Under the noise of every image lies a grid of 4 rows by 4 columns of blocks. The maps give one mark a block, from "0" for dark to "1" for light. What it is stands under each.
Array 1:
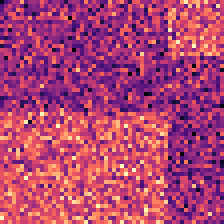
0 0 0 1
0 0 0 0
1 1 1 0
1 1 1 0
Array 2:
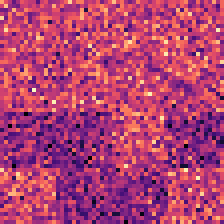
1 1 1 1
1 1 1 1
0 0 1 0
1 0 0 1
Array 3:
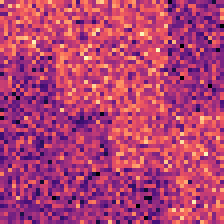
1 1 1 0
0 1 1 0
0 0 1 1
0 0 0 1
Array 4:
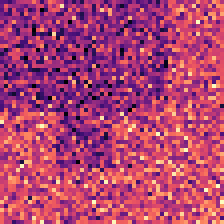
0 0 0 1
0 0 0 1
1 0 1 1
1 1 1 1
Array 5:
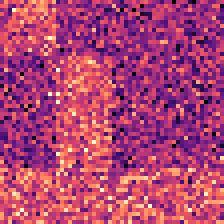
1 0 0 0
0 1 0 0
0 1 0 0
1 1 1 1
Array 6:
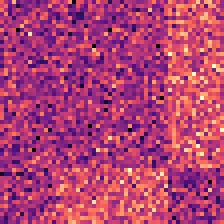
0 0 0 1
0 0 0 1
0 0 0 1
0 1 1 0
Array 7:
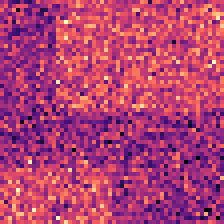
0 1 1 1
0 1 1 1
0 0 0 0
1 1 0 0
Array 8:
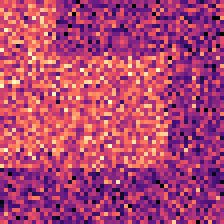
1 0 0 0
1 1 1 0
1 1 1 0
0 0 0 0
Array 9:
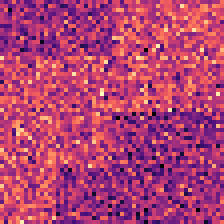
0 0 1 1
1 1 1 1
1 1 0 0
1 0 0 0
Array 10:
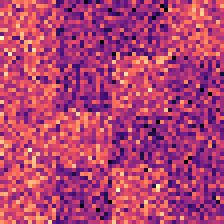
1 0 0 1
1 0 1 0
1 1 0 0
1 0 1 0
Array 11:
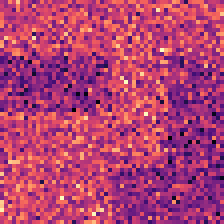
1 1 1 1
0 0 1 0
1 1 1 0
1 1 0 0
